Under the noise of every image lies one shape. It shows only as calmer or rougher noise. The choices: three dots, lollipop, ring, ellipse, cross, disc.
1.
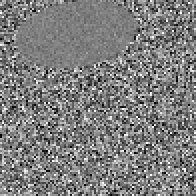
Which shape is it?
ellipse
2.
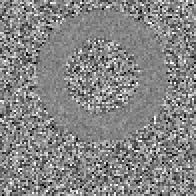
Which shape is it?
ring
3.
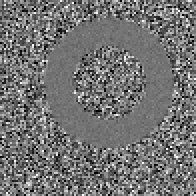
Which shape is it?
ring
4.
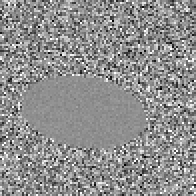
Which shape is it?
ellipse
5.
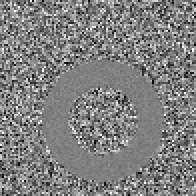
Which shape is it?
ring
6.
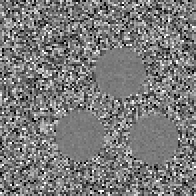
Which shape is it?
three dots
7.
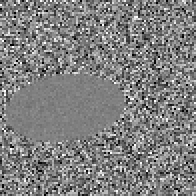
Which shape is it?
ellipse
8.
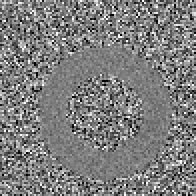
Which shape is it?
ring
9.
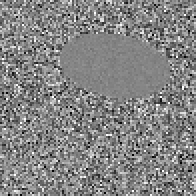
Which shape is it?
ellipse
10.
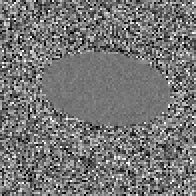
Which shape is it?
ellipse
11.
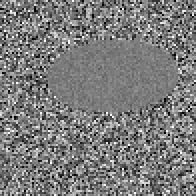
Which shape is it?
ellipse
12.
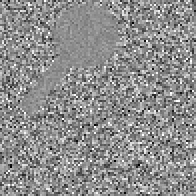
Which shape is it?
lollipop
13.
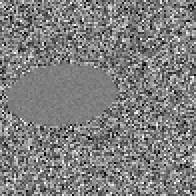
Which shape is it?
ellipse
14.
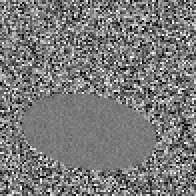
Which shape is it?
ellipse
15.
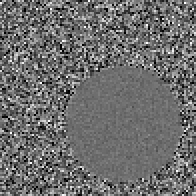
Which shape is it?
disc
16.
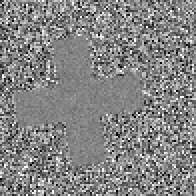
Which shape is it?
cross
